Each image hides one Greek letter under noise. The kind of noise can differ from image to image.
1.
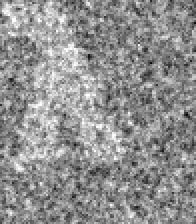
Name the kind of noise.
blotchy
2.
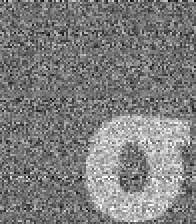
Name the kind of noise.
rows of uneven size
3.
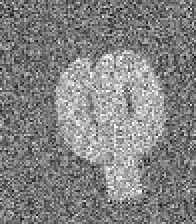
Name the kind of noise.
low rank plus noise
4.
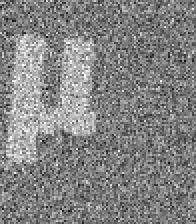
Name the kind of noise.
low rank plus noise
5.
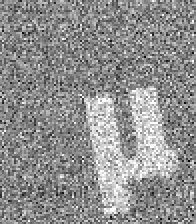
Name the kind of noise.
low rank plus noise
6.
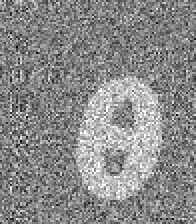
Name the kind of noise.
low rank plus noise
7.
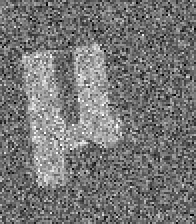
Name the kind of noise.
independent entries
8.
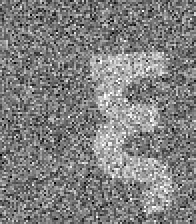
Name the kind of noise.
independent entries
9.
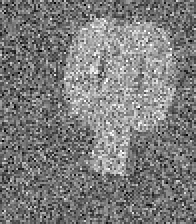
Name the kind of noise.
independent entries
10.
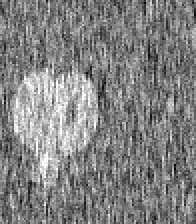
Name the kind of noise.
streaked along the columns
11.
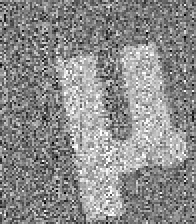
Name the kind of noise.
columns of uneven size
